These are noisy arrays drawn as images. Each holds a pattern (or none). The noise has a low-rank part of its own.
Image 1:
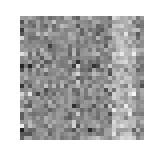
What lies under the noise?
one vertical stripe
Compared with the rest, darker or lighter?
lighter
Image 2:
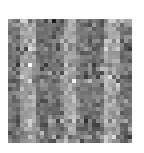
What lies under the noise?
vertical stripes
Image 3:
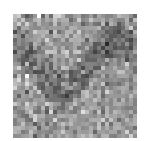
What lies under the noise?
a wavy band
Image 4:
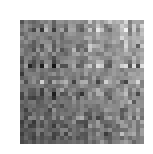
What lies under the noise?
a smooth slope
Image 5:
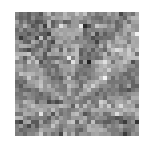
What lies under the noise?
spokes from one point
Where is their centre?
bottom middle
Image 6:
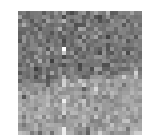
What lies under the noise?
a sharp edge
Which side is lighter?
bottom
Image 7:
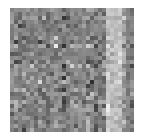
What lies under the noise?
one vertical stripe
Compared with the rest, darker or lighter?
lighter
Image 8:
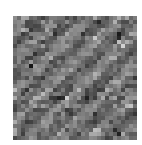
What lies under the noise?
diagonal stripes
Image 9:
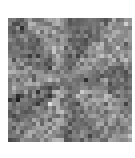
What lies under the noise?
spokes from one point
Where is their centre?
centre
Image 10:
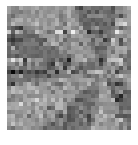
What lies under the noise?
spokes from one point
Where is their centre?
middle right
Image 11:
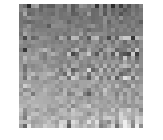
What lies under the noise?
a smooth slope
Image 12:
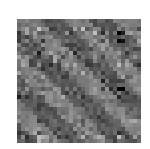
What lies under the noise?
diagonal stripes
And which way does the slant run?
top left to bottom right
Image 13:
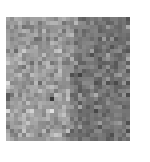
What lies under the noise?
a sharp edge
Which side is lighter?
left
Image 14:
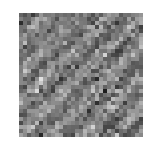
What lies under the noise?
diagonal stripes
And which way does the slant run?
bottom left to top right
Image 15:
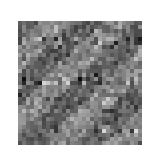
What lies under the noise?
diagonal stripes
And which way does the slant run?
bottom left to top right
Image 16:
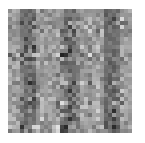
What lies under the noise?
vertical stripes
